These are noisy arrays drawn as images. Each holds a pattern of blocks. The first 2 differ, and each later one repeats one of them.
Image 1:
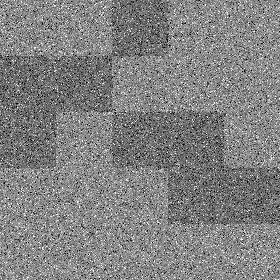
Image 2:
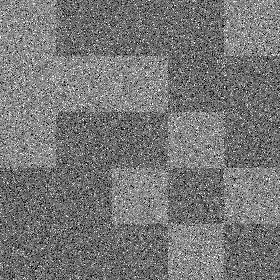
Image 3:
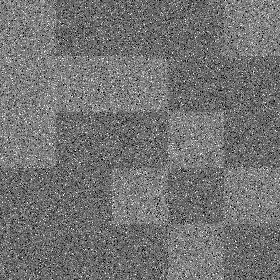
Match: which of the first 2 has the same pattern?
2
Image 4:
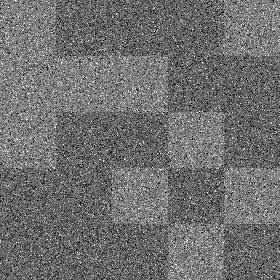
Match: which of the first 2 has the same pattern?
2
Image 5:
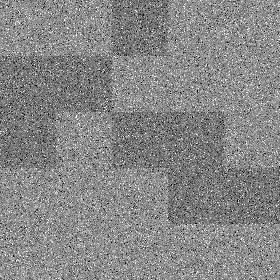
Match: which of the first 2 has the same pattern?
1
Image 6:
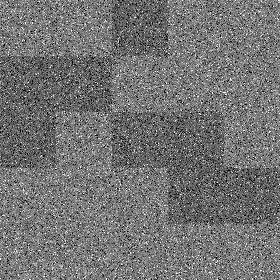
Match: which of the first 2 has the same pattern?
1
